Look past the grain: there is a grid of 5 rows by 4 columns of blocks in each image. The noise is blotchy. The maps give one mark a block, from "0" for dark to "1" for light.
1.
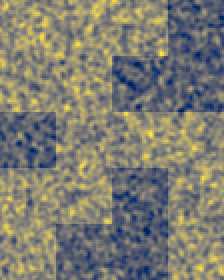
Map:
1 1 1 0
1 1 0 0
0 1 1 1
1 1 0 1
1 0 0 1
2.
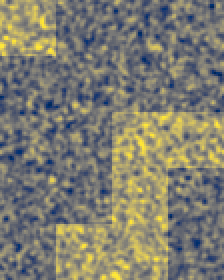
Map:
1 0 0 0
0 0 0 0
0 0 1 1
0 0 1 0
0 1 1 0
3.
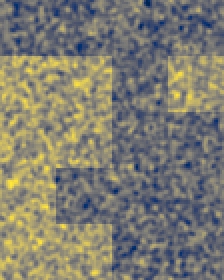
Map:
0 0 0 0
1 1 0 1
1 1 0 0
1 0 0 0
1 1 0 0
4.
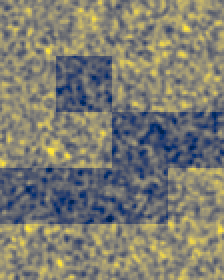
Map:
1 1 1 1
1 0 1 1
1 1 0 0
0 0 0 1
1 1 1 1
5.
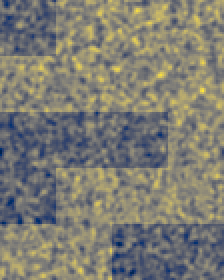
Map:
0 1 1 1
1 1 1 1
0 0 0 1
0 1 1 1
1 1 0 0
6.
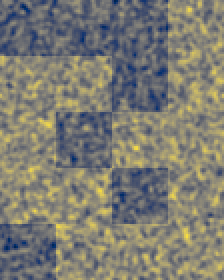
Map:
0 0 0 1
1 1 0 1
1 0 1 1
1 1 0 1
0 1 1 1
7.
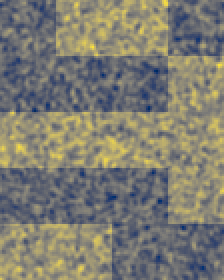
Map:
0 1 1 0
0 0 0 1
1 1 1 1
0 0 0 1
1 1 0 0
